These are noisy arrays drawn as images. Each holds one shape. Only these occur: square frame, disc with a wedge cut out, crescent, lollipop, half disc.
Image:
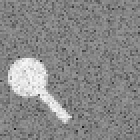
lollipop
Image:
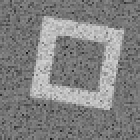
square frame
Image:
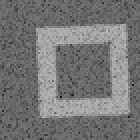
square frame
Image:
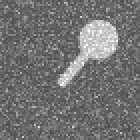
lollipop
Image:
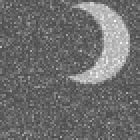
crescent
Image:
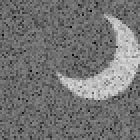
crescent
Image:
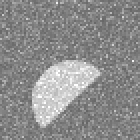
half disc
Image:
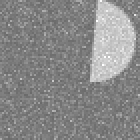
half disc
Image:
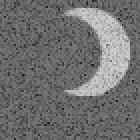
crescent
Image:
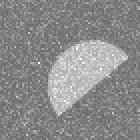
half disc
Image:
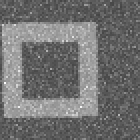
square frame
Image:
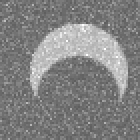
crescent
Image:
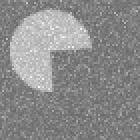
disc with a wedge cut out
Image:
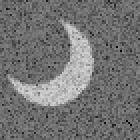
crescent
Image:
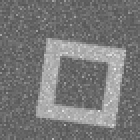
square frame
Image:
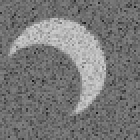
crescent
